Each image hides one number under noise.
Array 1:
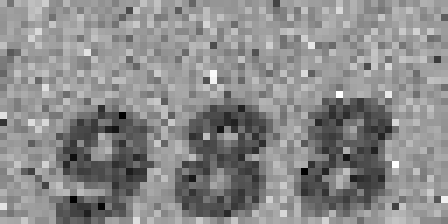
988
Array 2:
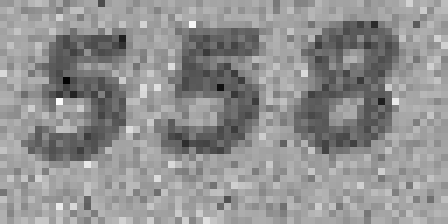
558
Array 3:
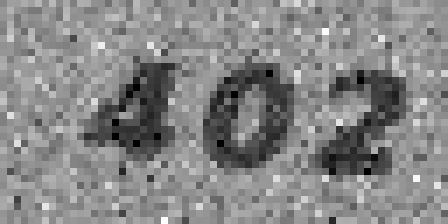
402
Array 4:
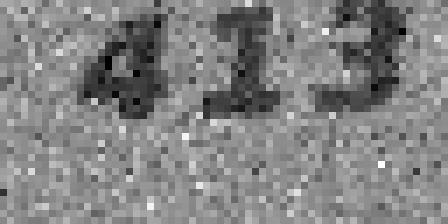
413
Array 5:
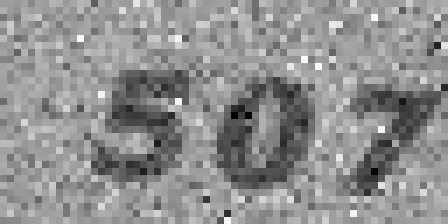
507
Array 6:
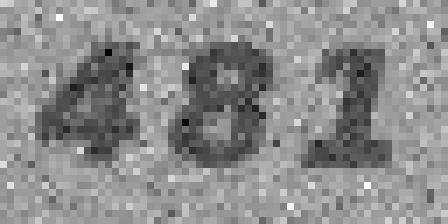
481
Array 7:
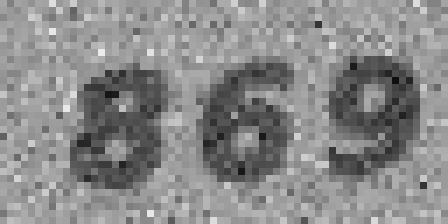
869
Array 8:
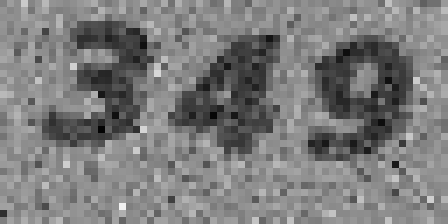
349
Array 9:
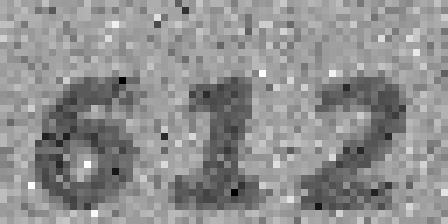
612
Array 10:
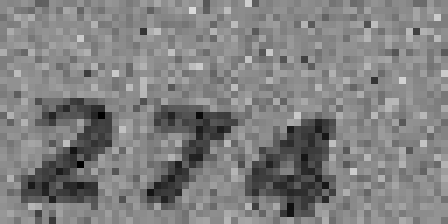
274
